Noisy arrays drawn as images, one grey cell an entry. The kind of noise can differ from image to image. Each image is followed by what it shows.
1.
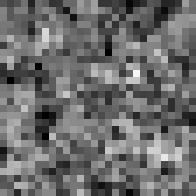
blotchy
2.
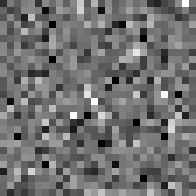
heavy tails
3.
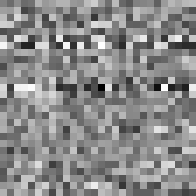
rows of uneven size
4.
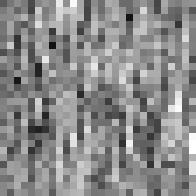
streaked along the columns
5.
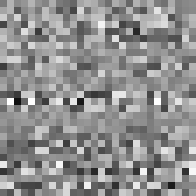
rows of uneven size
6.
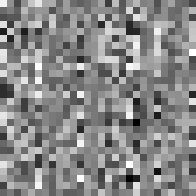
columns of uneven size
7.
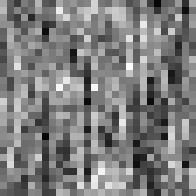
streaked along the columns
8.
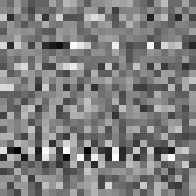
rows of uneven size
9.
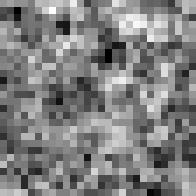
blotchy
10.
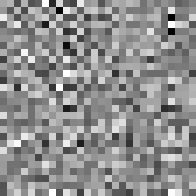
low rank plus noise
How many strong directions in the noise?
one
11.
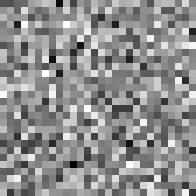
independent entries
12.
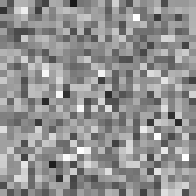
independent entries
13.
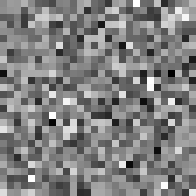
independent entries
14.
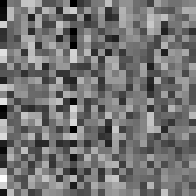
columns of uneven size
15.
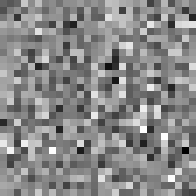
low rank plus noise
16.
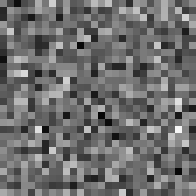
independent entries
